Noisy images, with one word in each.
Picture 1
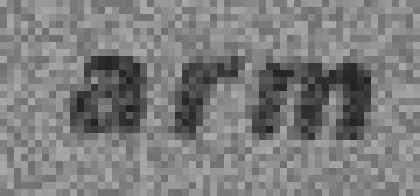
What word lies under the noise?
arm
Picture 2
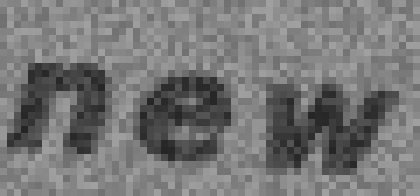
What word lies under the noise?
new
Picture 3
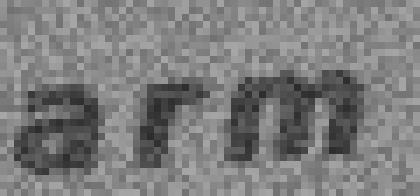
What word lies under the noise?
arm
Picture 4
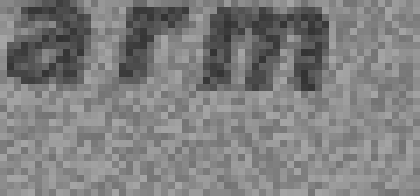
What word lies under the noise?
arm
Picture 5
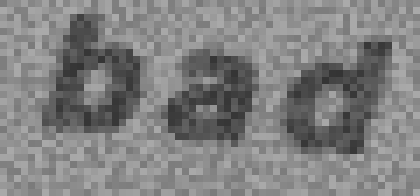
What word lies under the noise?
bad
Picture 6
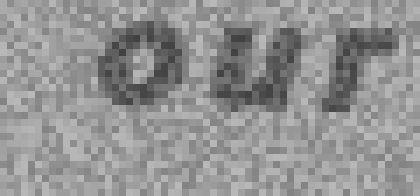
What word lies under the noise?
our
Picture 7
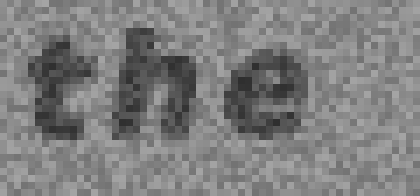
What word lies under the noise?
the
